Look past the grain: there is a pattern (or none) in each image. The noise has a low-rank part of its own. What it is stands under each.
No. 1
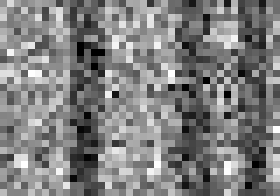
bands of columns
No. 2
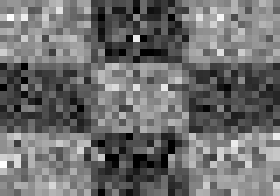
a checkerboard
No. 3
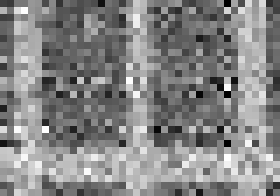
bands of rows crossing bands of columns
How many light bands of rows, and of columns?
1 and 3
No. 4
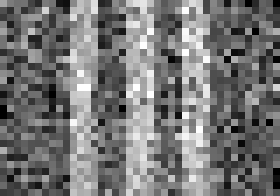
bands of columns
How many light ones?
3
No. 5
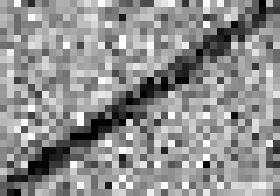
a diagonal band
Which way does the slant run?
bottom left to top right
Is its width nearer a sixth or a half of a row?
a sixth
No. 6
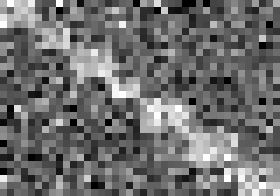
blocks along the diagonal
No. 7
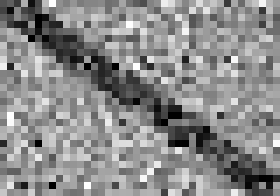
a diagonal band
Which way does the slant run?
top left to bottom right
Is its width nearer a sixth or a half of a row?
a sixth
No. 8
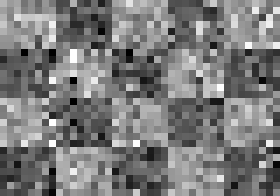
a checkerboard
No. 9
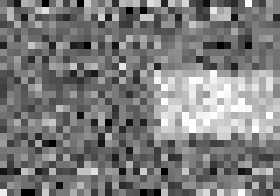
one block
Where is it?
middle right
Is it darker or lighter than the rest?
lighter
